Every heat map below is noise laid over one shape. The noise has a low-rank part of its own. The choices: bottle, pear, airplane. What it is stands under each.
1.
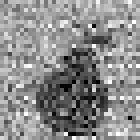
pear
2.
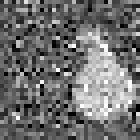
pear
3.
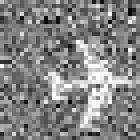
airplane
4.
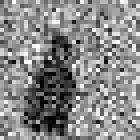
bottle
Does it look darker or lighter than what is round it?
darker
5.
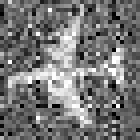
airplane
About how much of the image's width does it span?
nearly all
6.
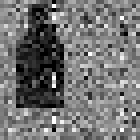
bottle
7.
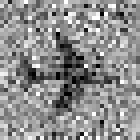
airplane
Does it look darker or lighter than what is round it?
darker
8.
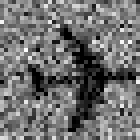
airplane
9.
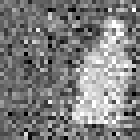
bottle
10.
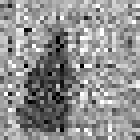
bottle
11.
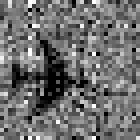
airplane
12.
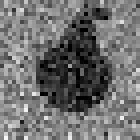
pear
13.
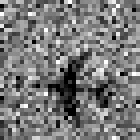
airplane
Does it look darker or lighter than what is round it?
darker
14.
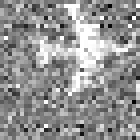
airplane
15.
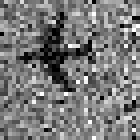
airplane
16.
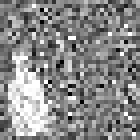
bottle
